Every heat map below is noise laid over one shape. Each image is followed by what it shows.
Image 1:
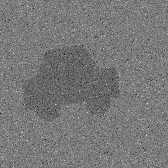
car
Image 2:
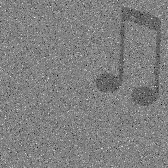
pair of musical notes
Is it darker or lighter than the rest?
darker
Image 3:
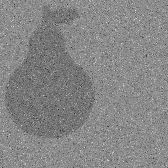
pear
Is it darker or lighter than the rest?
darker
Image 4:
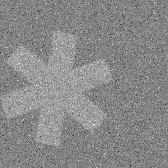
asterisk
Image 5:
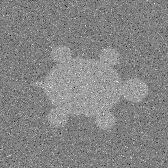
turtle
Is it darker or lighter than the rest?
lighter
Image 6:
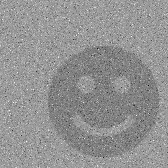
smiling face
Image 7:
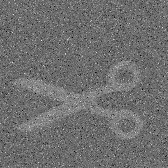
pair of scissors
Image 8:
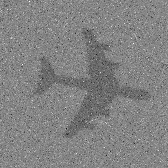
airplane
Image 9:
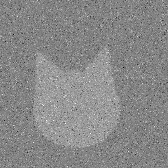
cat's head
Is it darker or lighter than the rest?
lighter
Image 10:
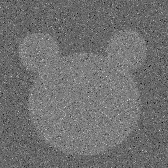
bear's head
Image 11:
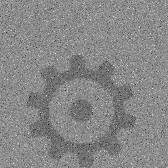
gear
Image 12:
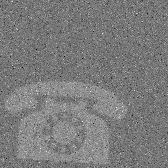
telephone
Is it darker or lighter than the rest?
lighter
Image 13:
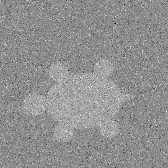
turtle
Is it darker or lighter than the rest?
lighter
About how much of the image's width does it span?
two thirds
